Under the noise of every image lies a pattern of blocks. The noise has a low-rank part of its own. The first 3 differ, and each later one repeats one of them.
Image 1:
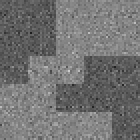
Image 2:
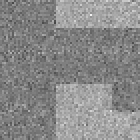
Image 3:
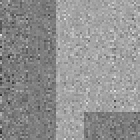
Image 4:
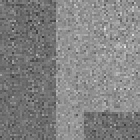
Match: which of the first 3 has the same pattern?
3
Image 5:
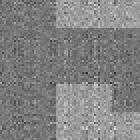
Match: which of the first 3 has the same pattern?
2
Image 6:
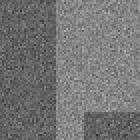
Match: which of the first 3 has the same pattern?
3
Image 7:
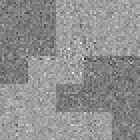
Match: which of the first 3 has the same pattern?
1
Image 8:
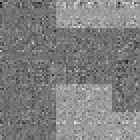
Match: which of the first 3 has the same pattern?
2
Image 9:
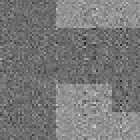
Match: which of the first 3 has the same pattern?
2
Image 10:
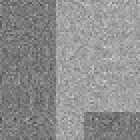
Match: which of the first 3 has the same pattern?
3
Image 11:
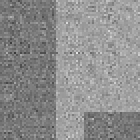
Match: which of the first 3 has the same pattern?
3
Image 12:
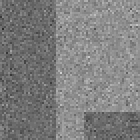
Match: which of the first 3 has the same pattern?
3
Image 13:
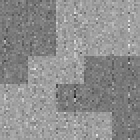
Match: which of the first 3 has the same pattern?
1
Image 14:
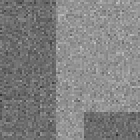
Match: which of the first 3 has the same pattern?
3
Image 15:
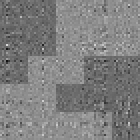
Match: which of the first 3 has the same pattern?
1
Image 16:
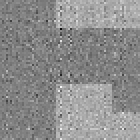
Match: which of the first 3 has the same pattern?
2
